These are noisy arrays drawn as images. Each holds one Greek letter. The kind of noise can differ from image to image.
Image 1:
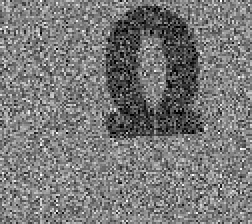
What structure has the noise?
low rank plus noise
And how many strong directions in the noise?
five to eight
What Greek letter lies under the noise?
omega
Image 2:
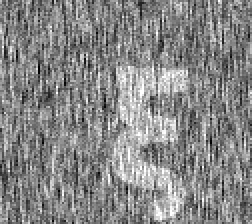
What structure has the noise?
streaked along the columns
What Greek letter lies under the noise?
xi
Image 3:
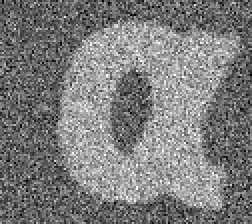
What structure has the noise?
independent entries
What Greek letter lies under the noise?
alpha
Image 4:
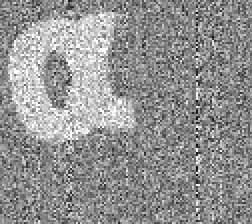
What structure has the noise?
columns of uneven size
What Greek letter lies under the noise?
alpha
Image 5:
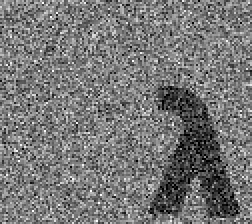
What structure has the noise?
independent entries
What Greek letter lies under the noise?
lambda
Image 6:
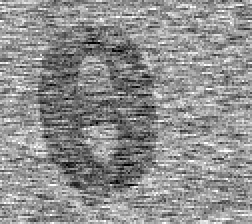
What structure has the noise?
streaked along the rows
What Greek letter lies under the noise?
theta
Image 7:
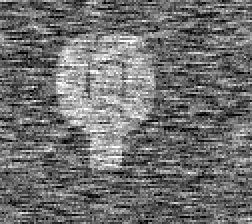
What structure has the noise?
streaked along the rows
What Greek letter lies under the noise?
phi
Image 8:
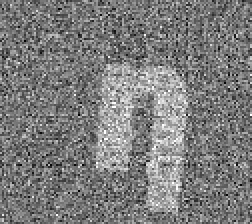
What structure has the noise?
low rank plus noise
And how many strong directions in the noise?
two
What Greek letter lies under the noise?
eta
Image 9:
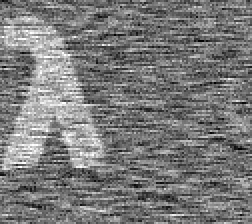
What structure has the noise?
streaked along the rows
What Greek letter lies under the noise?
lambda
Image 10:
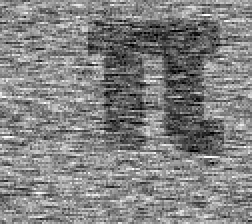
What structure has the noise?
streaked along the rows
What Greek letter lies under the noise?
pi
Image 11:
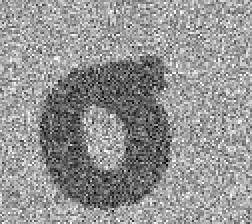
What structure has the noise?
low rank plus noise
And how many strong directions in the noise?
three or four
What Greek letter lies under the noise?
sigma
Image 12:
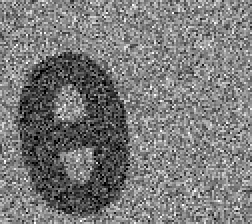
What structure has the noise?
independent entries
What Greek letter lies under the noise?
theta
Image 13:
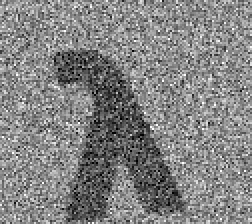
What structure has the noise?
independent entries
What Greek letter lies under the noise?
lambda
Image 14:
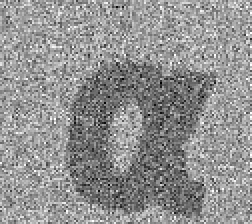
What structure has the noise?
low rank plus noise
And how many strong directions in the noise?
two
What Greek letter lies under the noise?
alpha
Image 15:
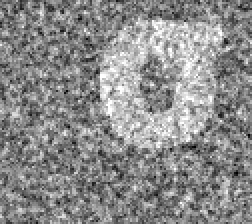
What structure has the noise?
blotchy
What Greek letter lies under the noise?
sigma
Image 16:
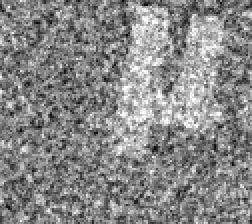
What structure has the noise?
blotchy
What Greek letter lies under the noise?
mu
